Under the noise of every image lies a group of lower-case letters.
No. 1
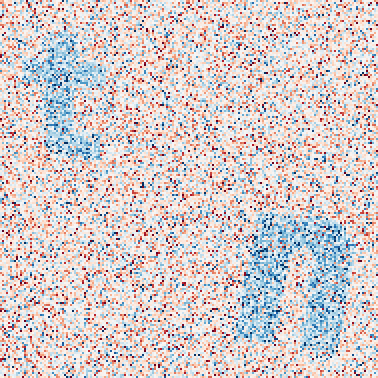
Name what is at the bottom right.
n
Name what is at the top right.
nothing
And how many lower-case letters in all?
2
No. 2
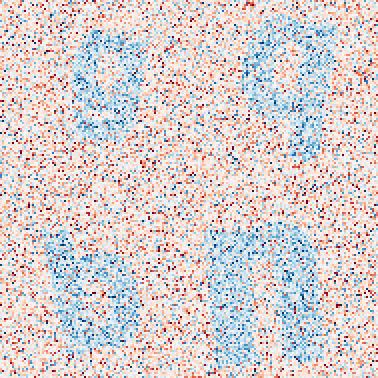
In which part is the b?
bottom left
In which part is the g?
top left
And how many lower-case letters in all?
4
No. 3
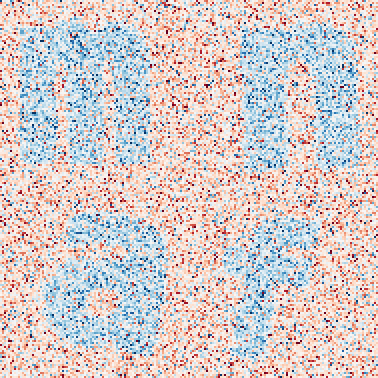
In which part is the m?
top left
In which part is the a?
bottom left
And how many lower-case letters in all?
4
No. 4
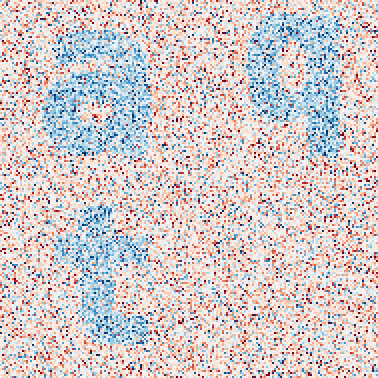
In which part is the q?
top right
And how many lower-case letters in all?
3
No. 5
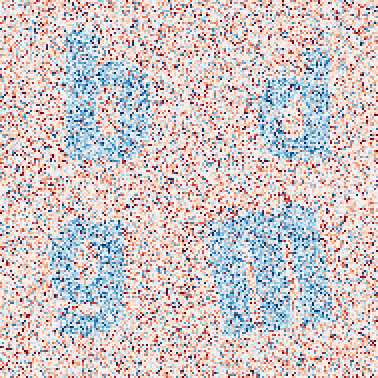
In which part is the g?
bottom left
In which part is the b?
top left
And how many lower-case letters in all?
4
